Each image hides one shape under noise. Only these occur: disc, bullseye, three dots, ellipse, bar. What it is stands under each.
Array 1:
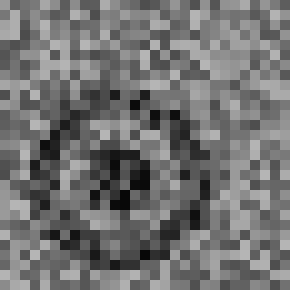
bullseye
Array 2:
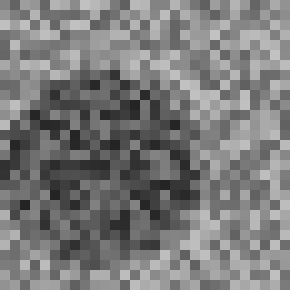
disc
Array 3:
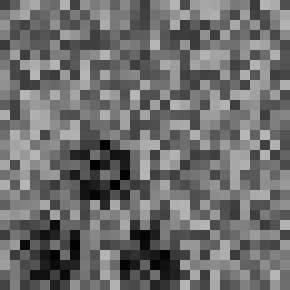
three dots
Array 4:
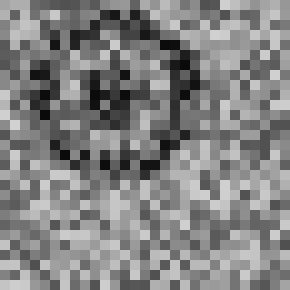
bullseye
